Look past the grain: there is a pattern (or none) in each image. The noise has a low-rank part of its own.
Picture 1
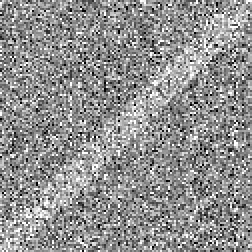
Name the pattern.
a diagonal band
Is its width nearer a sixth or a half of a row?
a sixth
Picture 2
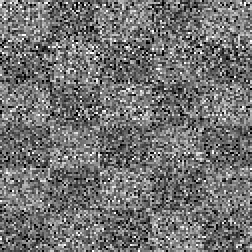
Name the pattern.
a checkerboard
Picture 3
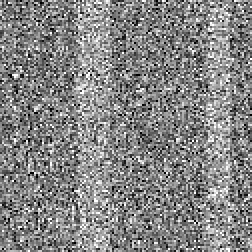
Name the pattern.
bands of columns
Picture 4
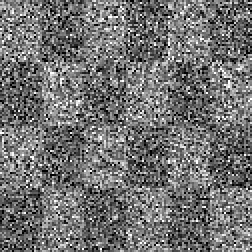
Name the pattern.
a checkerboard
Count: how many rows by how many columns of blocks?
4 by 6
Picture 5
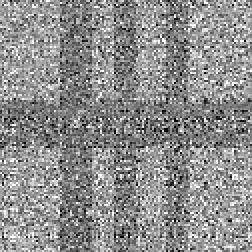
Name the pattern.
bands of rows crossing bands of columns
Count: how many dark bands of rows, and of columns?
1 and 3
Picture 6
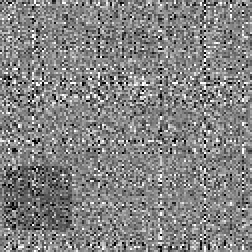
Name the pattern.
one block
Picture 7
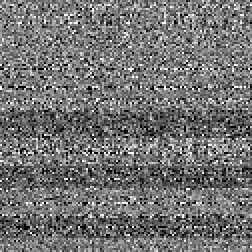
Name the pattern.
bands of rows
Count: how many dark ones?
3
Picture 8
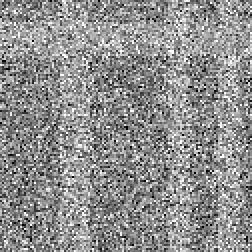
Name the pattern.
bands of rows crossing bands of columns
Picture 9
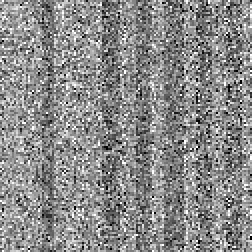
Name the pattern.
bands of columns
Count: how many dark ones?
6
